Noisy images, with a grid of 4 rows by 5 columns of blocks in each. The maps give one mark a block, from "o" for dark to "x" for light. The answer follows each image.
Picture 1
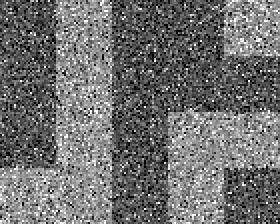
o x o o x
o x o o o
o x o x x
x x o x o
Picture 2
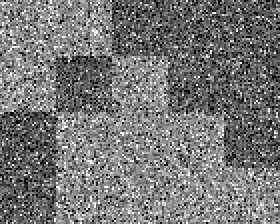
x x o o o
x o x o o
o x x x o
o x x x x
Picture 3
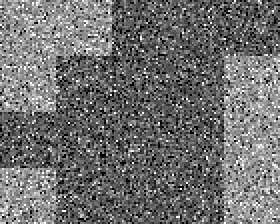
x x o o o
x o o o x
o o o o x
x o o o x
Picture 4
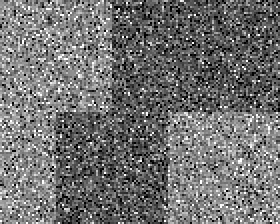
x x o o o
x x o o o
x o o x x
x o o x x
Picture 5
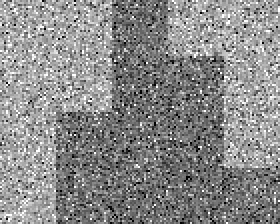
x x o x x
x x o o x
x o o o x
x o o o o
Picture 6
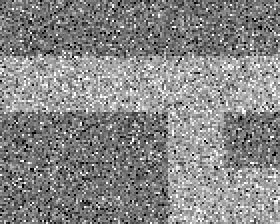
o o o o o
x x x x x
o o o x o
o o o x x
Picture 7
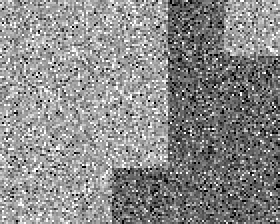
x x x o x
x x x o o
x x x o o
x x o o o
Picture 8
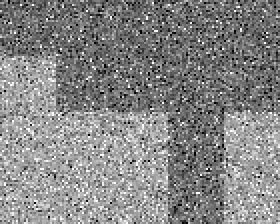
o o o o o
x o o o o
x x x o x
x x x o x
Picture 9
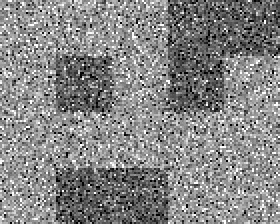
x x x o o
x o x o x
x x x x x
x o o x x
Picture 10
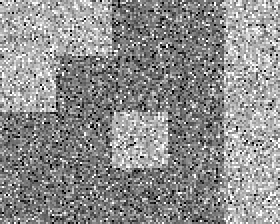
x x o o x
x o o o x
o o x o x
o o o o x
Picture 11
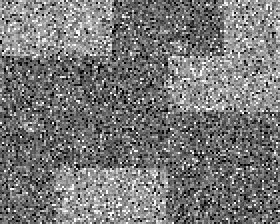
x x o o x
o o o x x
o o o o o
o x x o o
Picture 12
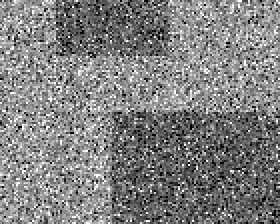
x o o x x
x x x x x
x x o o o
x x o o o
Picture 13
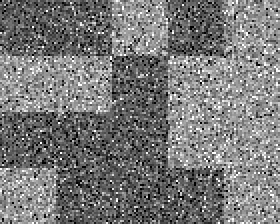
o o x o x
x x o x x
o o o x x
x o o o x
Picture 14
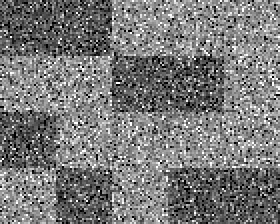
o o x x x
x x o o x
o x x x x
x o x o o
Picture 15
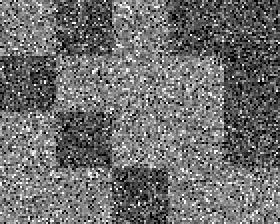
x o x o o
o x x x o
x o x x o
x x o x x
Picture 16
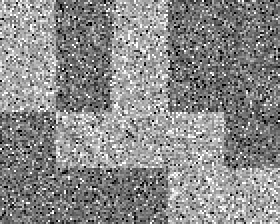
x o x o o
x o x o o
o x x x o
o o o x x
